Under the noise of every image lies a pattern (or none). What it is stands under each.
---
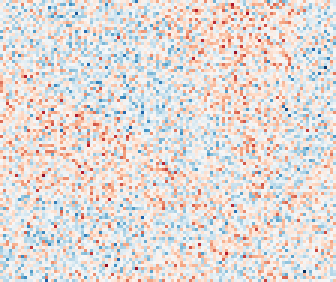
spokes from one point
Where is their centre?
bottom right
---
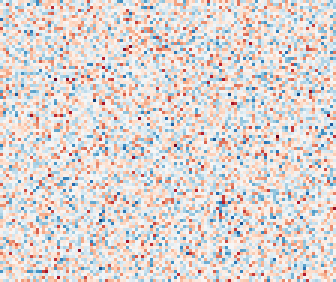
only noise
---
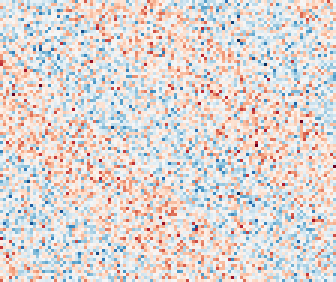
diagonal stripes
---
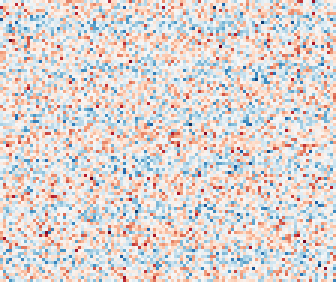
horizontal stripes
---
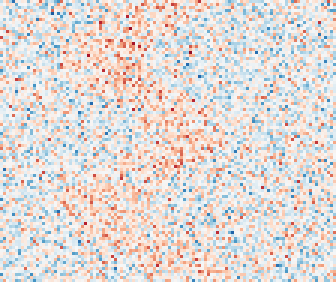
a wavy band
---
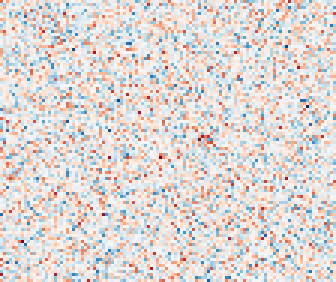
only noise
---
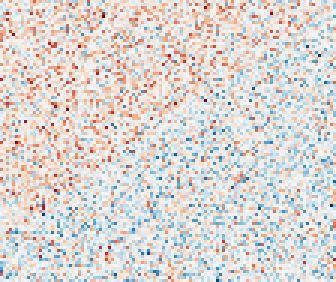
a sharp edge
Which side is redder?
top left
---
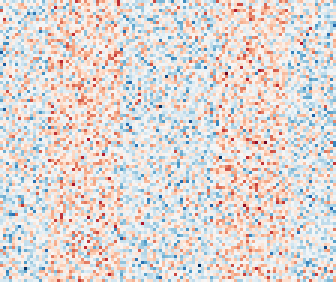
vertical stripes
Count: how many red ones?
2
